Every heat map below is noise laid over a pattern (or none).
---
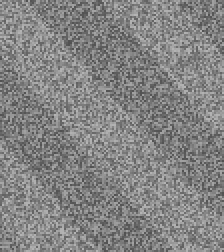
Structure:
diagonal stripes
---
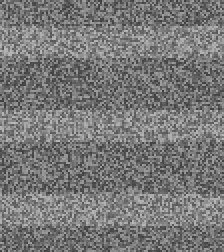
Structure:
horizontal stripes
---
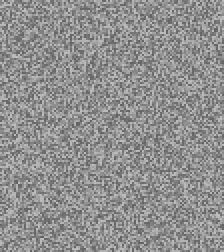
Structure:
only noise
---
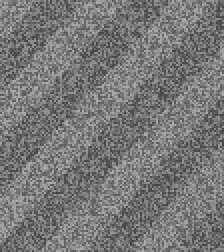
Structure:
diagonal stripes
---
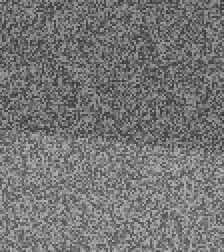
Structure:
a sharp edge
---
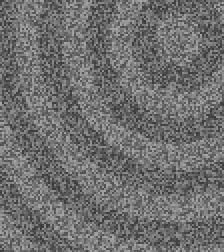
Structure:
rings round one point
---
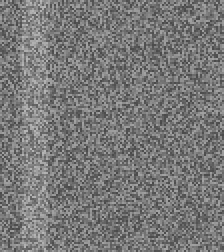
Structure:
one vertical stripe
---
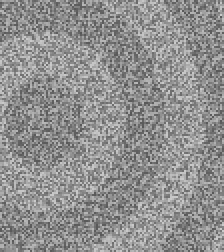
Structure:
rings round one point
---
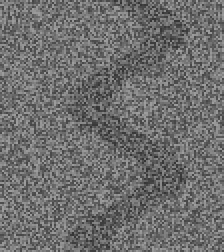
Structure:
a wavy band
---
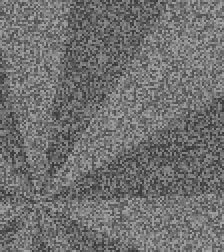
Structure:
spokes from one point
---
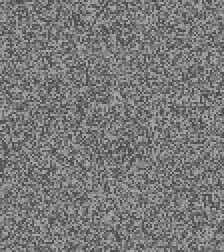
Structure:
only noise
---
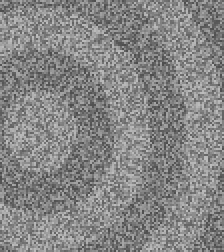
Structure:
rings round one point
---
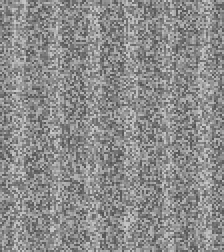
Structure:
vertical stripes
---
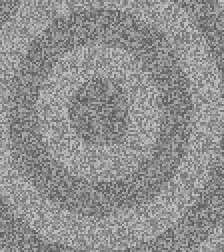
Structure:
rings round one point
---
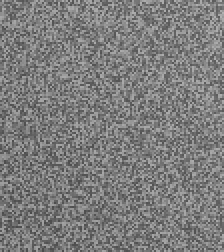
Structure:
a smooth slope
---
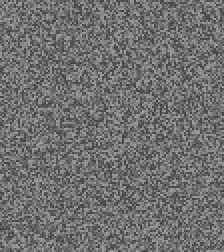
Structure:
only noise
